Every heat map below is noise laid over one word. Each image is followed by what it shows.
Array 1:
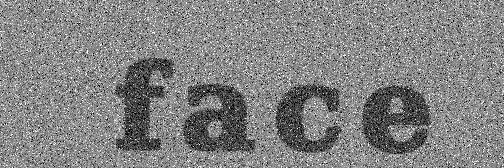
face
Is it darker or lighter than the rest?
darker
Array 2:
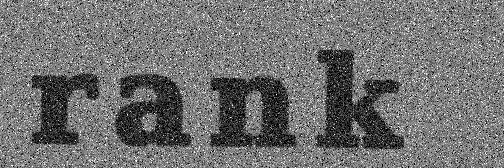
rank
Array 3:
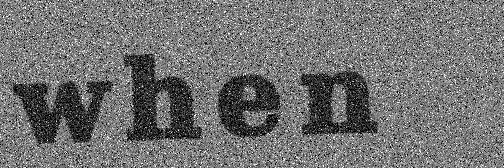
when
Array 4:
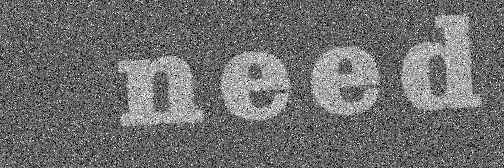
need
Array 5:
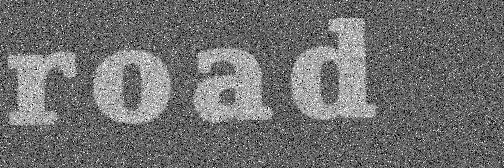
road
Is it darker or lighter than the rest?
lighter
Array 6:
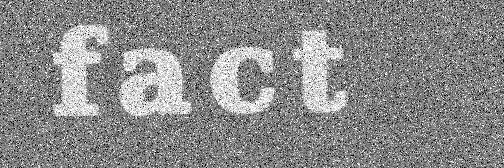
fact
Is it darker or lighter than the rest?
lighter
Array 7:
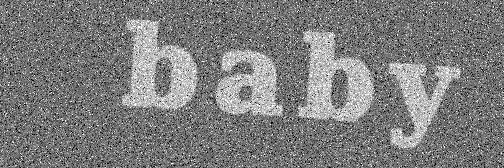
baby
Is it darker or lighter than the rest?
lighter
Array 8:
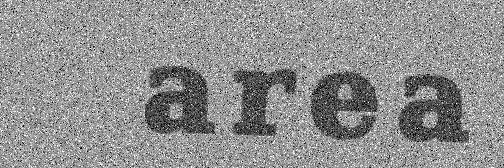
area
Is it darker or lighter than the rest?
darker
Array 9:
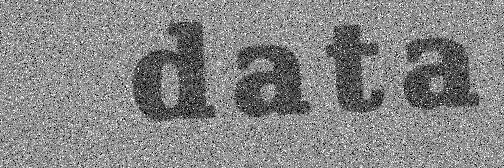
data
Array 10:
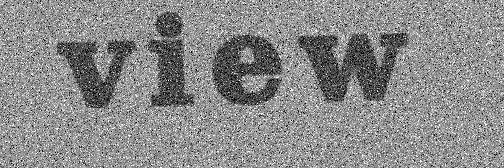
view
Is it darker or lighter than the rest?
darker
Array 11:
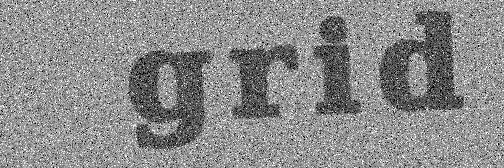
grid
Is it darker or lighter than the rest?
darker
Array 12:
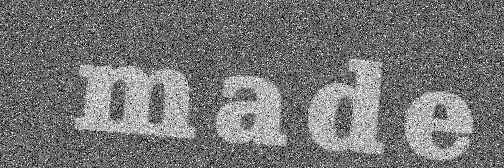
made
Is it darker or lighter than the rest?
lighter
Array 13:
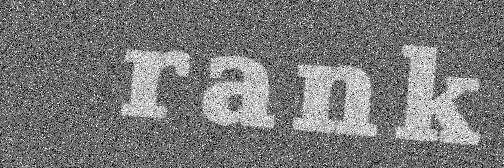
rank
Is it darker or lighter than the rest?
lighter
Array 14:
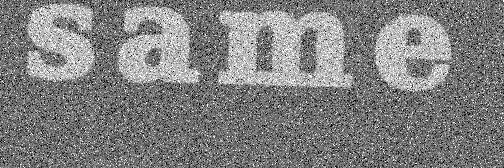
same
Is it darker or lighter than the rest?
lighter
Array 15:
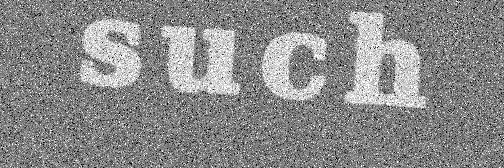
such
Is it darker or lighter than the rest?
lighter
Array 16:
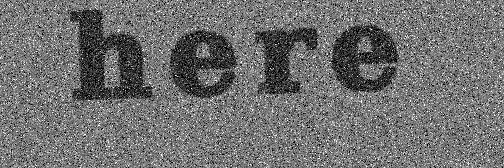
here
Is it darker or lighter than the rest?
darker
